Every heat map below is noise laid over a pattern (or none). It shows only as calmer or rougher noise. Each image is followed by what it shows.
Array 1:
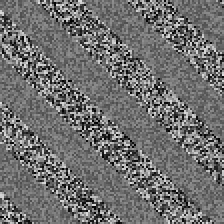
diagonal stripes
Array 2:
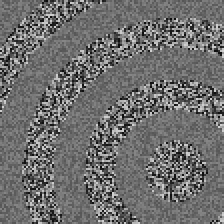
rings round one point
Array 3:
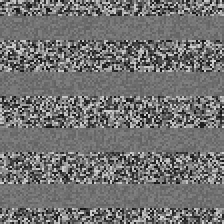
horizontal stripes
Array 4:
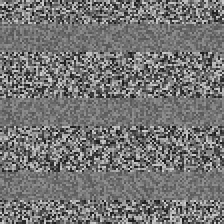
horizontal stripes
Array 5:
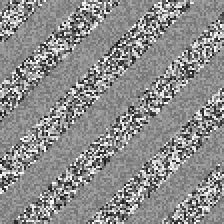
diagonal stripes
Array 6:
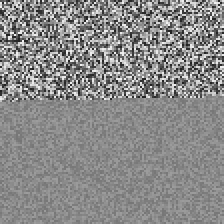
a sharp edge
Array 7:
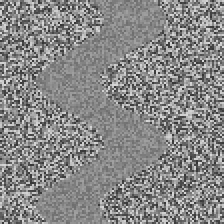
a wavy band
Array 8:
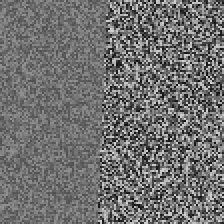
a sharp edge
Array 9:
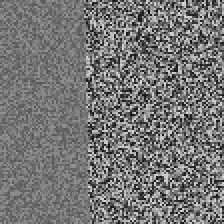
a sharp edge
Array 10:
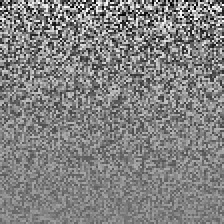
a smooth slope
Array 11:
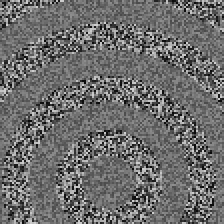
rings round one point
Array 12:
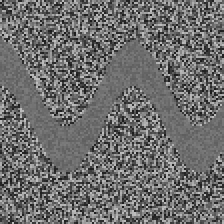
a wavy band
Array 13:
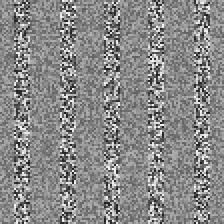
vertical stripes
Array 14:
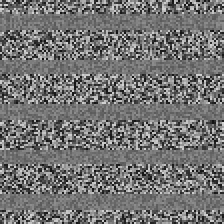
horizontal stripes
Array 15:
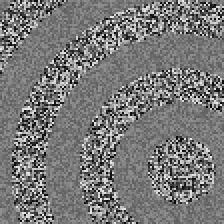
rings round one point
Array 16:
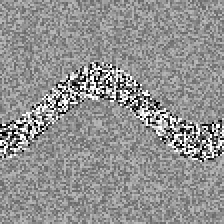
a wavy band
